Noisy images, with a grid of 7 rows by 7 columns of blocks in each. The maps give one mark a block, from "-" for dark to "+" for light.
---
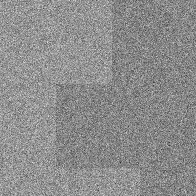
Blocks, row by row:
+ + + + - - -
+ + + + - - -
+ + + + - - -
+ + - - - - -
+ + - - - - -
+ + - - - - -
+ + + + + - -
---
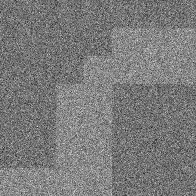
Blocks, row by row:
- - - - - - -
- - - - + + +
- - - + + + +
- - + + - - -
- - + + - - -
- - + + - - -
+ + + + - - -
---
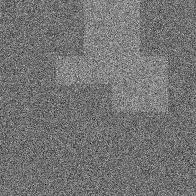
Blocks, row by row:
- - - + + - -
- - - + + - -
- - + + + + -
- - - - + + -
- - - - - - -
- - - - - - -
- - - - - - -
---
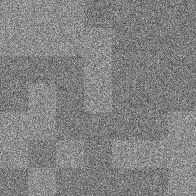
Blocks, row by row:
+ + + - - - -
+ + + + - - -
- - - + - - -
- + - + - - -
+ + - - - - +
+ - + - + + +
- + - - - - +
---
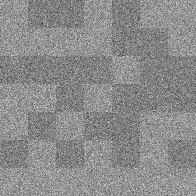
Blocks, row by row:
+ - - + - + +
+ + + + - - +
- - - - + - -
+ + - + - - -
+ - + - - + +
- + - + - + -
+ + + + + + +
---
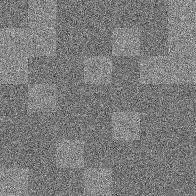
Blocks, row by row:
- + - - - - +
+ + - - + - +
+ - - + - + +
- + - - - - -
- - - - + - -
- - + - - - -
+ - - + - - -
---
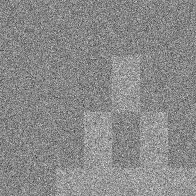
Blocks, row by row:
- - - - - - -
- - - - - - -
- - - - + - -
- - - - + - -
- - - + - + -
- - - + - + -
- - + + + + +
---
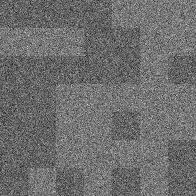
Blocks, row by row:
- - - - + + +
+ + + - - + +
- - - - - + -
- - + + + + +
- - + + - + +
- - + + + + -
- + - + - + -
